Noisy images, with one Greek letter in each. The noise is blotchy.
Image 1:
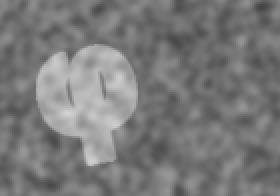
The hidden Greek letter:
phi
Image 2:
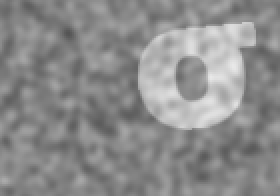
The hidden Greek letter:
sigma
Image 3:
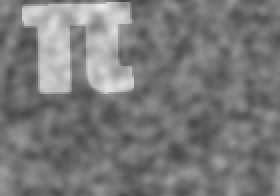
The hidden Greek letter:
pi
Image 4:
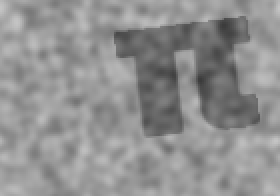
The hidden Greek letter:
pi
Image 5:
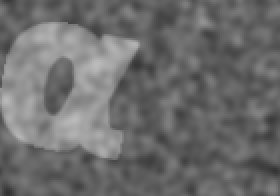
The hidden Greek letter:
alpha
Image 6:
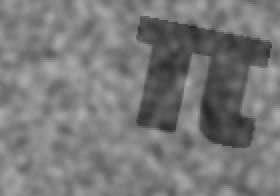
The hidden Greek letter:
pi
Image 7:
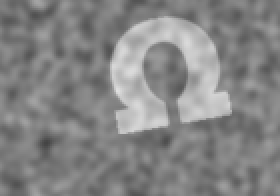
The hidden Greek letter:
omega
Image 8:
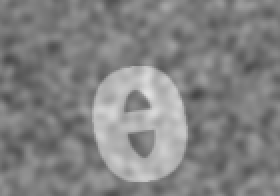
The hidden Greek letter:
theta
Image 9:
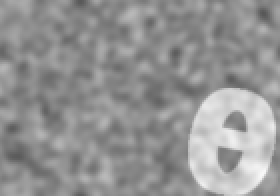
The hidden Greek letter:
theta
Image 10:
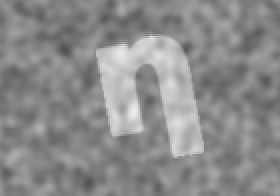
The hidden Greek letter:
eta
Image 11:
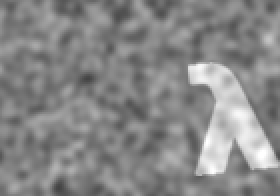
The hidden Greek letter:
lambda
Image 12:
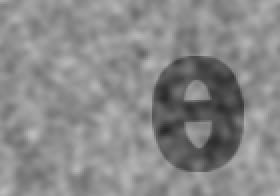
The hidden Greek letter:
theta
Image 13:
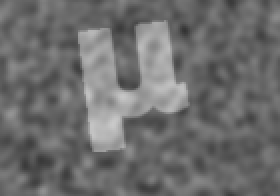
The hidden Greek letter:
mu
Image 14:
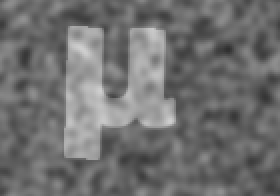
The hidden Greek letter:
mu
